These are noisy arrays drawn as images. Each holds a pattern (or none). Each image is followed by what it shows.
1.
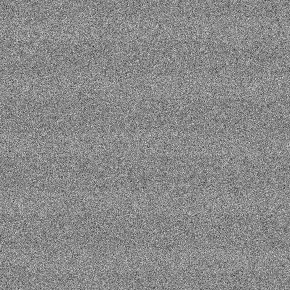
horizontal stripes
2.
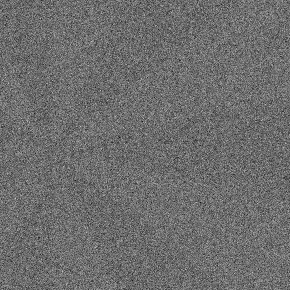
spokes from one point
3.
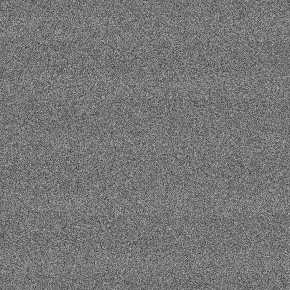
horizontal stripes
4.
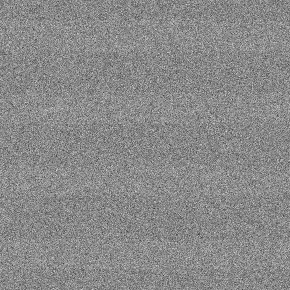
horizontal stripes
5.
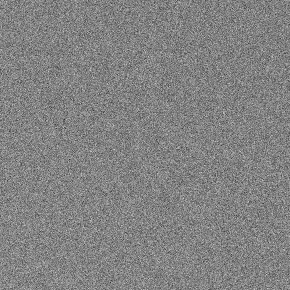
a smooth slope
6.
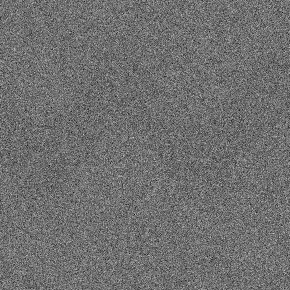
a wavy band
